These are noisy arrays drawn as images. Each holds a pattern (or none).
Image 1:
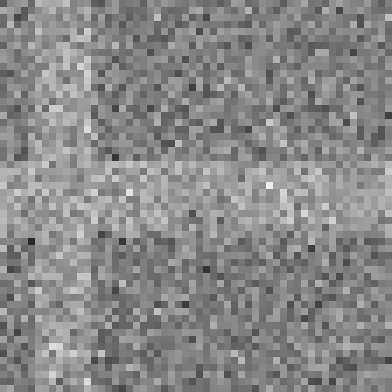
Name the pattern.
bands of rows crossing bands of columns
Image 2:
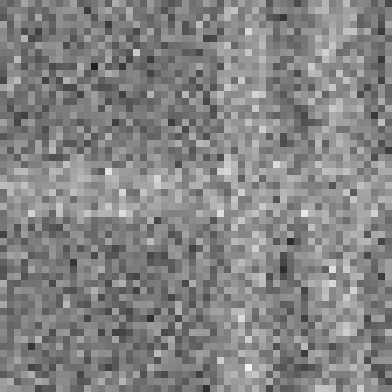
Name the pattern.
bands of rows crossing bands of columns
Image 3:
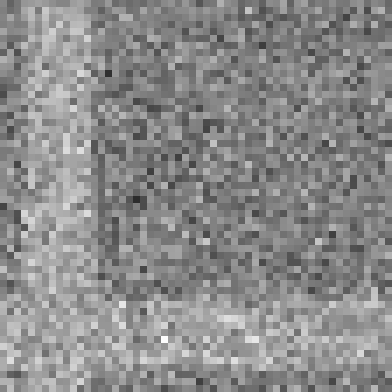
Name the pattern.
bands of rows crossing bands of columns
